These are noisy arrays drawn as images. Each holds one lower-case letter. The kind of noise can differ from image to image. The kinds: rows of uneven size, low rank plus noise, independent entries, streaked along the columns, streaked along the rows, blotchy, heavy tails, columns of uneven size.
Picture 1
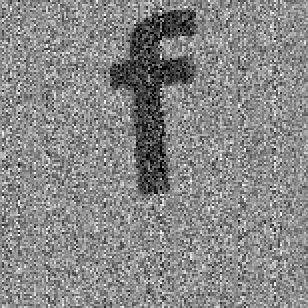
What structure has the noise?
columns of uneven size
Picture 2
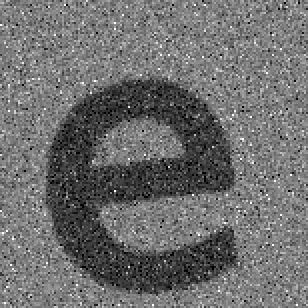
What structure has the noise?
heavy tails
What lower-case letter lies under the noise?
e
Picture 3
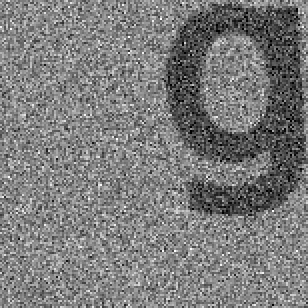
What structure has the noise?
independent entries
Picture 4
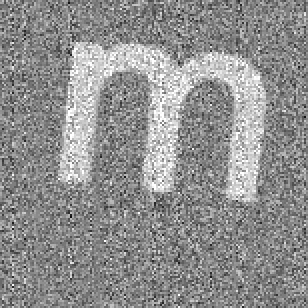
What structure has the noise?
columns of uneven size
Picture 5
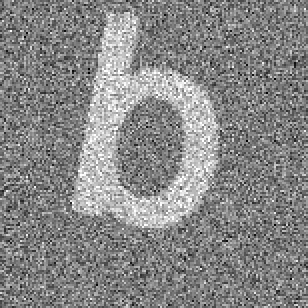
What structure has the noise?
low rank plus noise
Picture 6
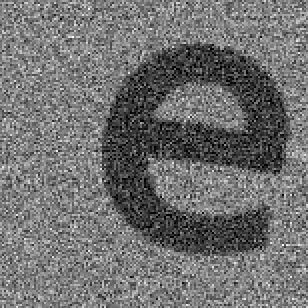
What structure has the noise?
low rank plus noise
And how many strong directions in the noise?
five to eight
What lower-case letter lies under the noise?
e
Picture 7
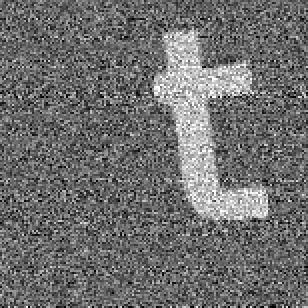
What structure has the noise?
rows of uneven size
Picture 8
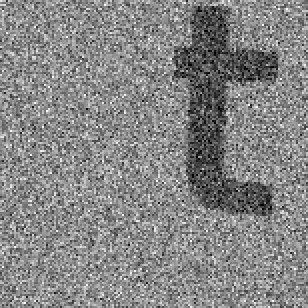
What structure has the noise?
independent entries
